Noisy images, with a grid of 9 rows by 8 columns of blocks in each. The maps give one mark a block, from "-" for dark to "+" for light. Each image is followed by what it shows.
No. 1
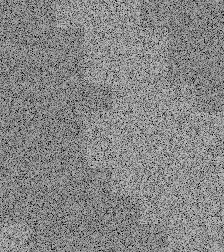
- - + + + - - -
- - - + + + - -
- - - + + + - -
- - - - + + + -
- - - + + + + +
- - - + + + + +
- - - - + + + +
- - - - - + + +
+ - - - - - + +
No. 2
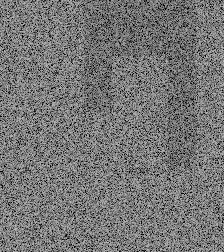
+ + + - - - - +
+ + + - - - - +
+ + + - + + - +
+ + + - + + - +
+ + + + + + - +
+ + + + + + - +
+ + + + + + + +
+ + + + + + + +
+ + + + + + + +
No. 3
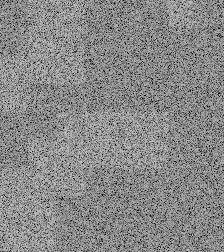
- + + - - - + -
- + + - - - - -
+ + + - - - - -
+ - - - - - - -
- - + + + + - -
- + + + + + - -
+ + + - - - - -
+ + - - - - - -
+ + - - - - - -
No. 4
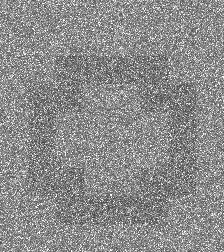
+ + + + + + + +
+ + + + + + + +
+ + - - - - + +
+ - - + + - - +
+ - + + + + - +
+ - + + + + - +
+ - - + + - - +
+ + - - - - + +
+ + + + + + + +
